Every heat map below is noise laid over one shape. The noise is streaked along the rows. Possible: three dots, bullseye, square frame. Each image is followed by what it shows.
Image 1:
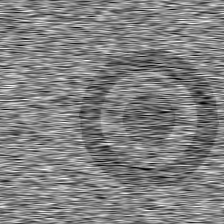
dark bullseye
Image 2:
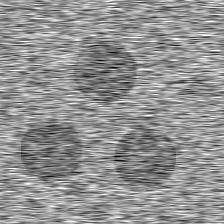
dark three dots
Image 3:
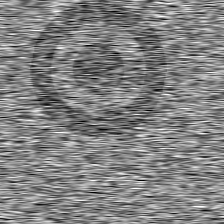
dark bullseye
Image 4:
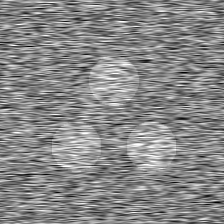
light three dots
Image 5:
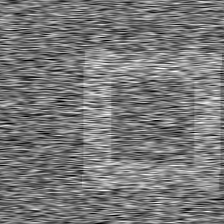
light square frame
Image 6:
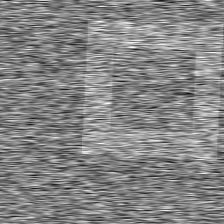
light square frame
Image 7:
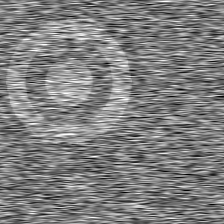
light bullseye
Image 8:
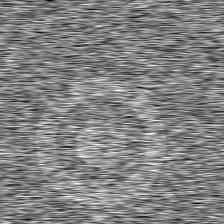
light bullseye
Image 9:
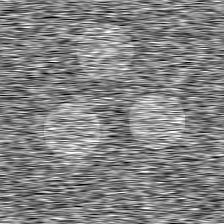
light three dots
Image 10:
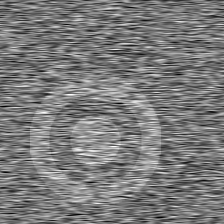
light bullseye
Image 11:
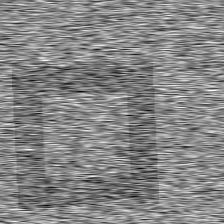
dark square frame
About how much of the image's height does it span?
two thirds
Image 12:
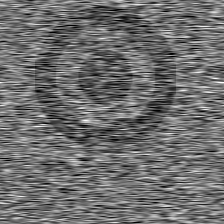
dark bullseye
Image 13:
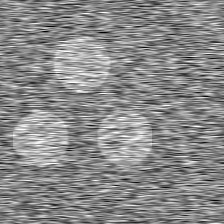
light three dots
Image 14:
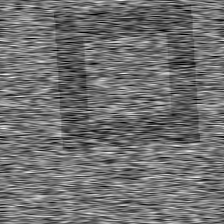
dark square frame
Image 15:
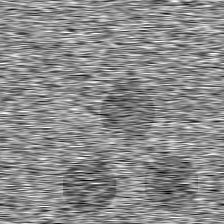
dark three dots
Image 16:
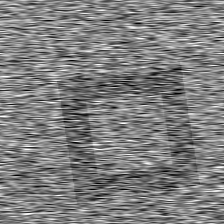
dark square frame
